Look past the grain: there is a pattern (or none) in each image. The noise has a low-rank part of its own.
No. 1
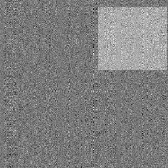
one block
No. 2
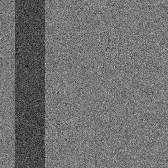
one band of columns
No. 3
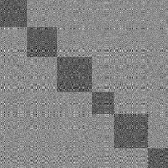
blocks along the diagonal
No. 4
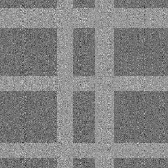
bands of rows crossing bands of columns
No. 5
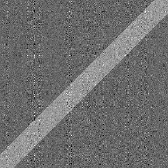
a diagonal band
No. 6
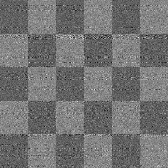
a checkerboard
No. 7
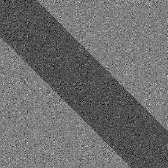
a diagonal band
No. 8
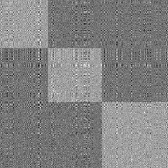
blocks along the diagonal
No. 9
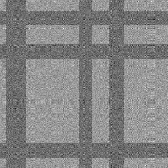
bands of rows crossing bands of columns
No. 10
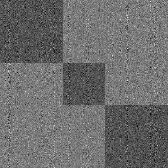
blocks along the diagonal
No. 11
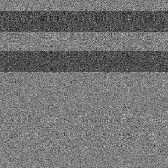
bands of rows
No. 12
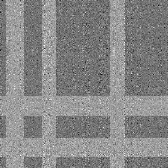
bands of rows crossing bands of columns
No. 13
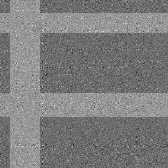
bands of rows crossing bands of columns
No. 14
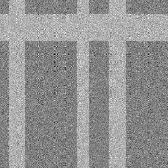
bands of rows crossing bands of columns
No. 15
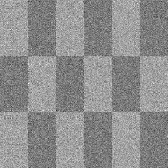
a checkerboard
